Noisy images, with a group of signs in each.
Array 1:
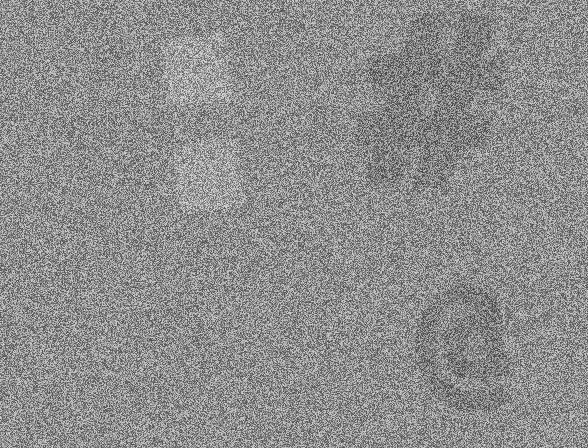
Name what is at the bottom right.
at sign
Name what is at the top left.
colon
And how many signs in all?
3
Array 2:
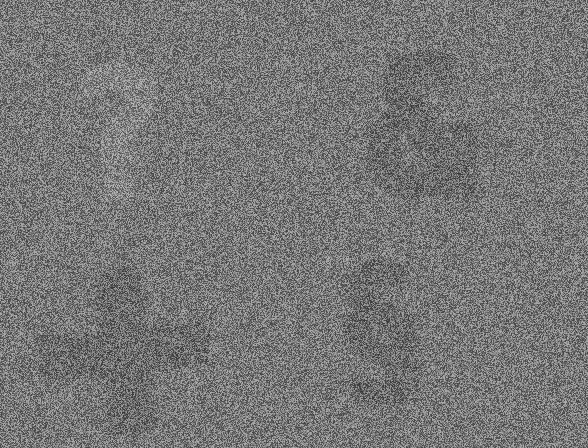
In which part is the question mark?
top left
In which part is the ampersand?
top right
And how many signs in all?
4
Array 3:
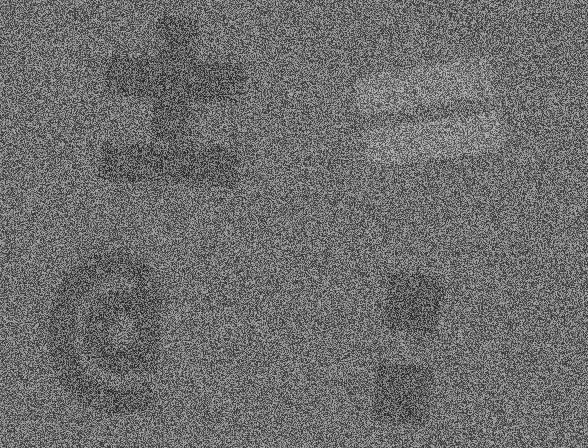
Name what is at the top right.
equals sign
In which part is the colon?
bottom right
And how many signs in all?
4
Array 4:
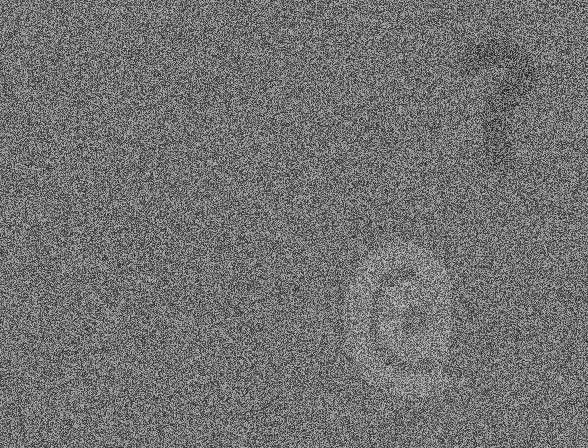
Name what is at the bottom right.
at sign
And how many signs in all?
2
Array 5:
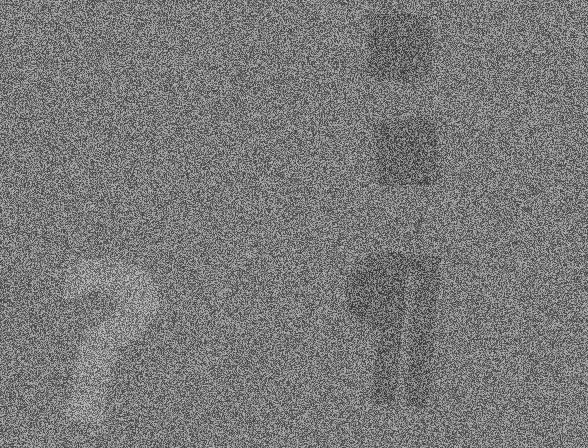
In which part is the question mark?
bottom left
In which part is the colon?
top right
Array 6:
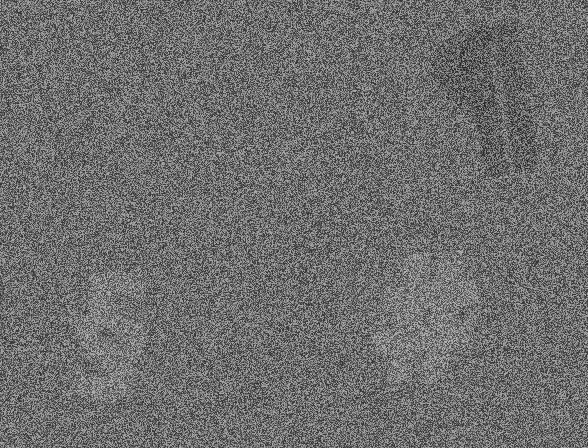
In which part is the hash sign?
bottom right
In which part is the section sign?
bottom left
